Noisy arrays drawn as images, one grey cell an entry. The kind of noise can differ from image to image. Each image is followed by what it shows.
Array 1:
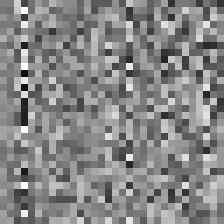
columns of uneven size
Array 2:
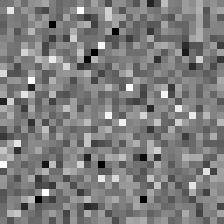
heavy tails
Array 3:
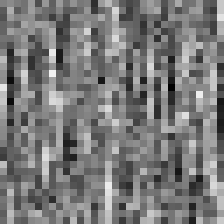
streaked along the columns
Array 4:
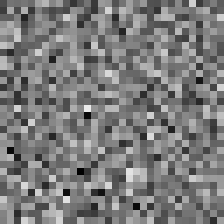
independent entries
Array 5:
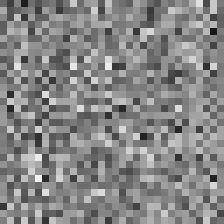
low rank plus noise
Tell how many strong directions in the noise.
one
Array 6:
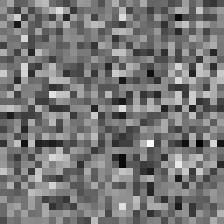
low rank plus noise
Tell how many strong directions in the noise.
two
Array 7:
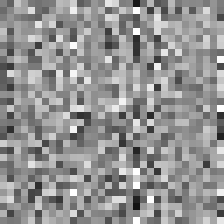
columns of uneven size
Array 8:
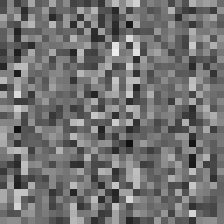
columns of uneven size
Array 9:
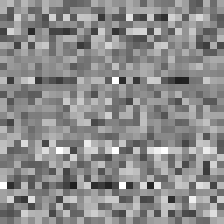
rows of uneven size
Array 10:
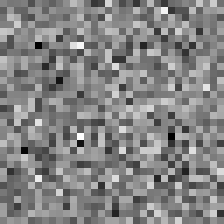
independent entries
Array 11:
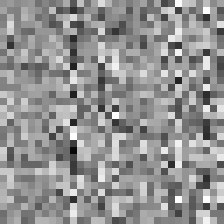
columns of uneven size
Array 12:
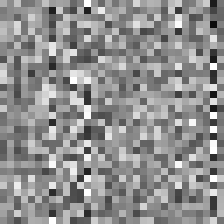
columns of uneven size
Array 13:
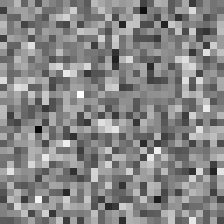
independent entries
